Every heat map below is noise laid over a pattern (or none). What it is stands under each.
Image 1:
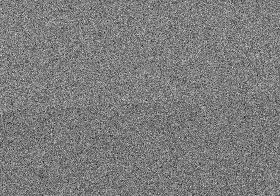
a sharp edge
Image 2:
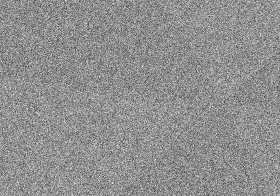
spokes from one point
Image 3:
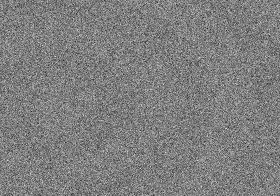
rings round one point
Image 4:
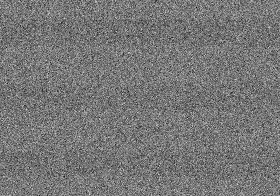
horizontal stripes
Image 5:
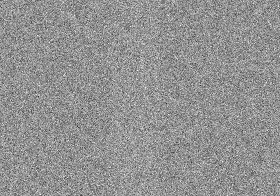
one vertical stripe
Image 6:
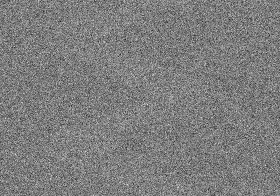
a wavy band
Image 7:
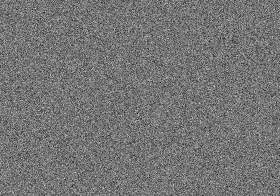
only noise
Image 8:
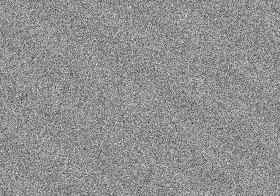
diagonal stripes
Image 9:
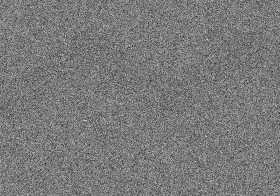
a wavy band
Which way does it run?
left to right
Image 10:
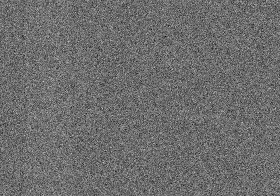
one vertical stripe
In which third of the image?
left
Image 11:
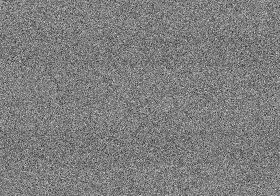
horizontal stripes
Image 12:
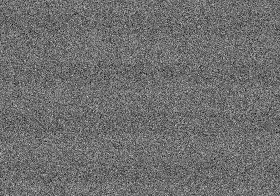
horizontal stripes
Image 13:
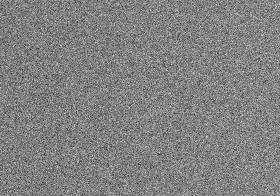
a smooth slope
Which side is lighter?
right
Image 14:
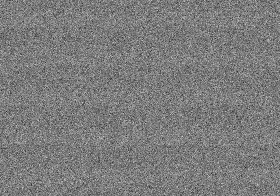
horizontal stripes
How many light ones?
5
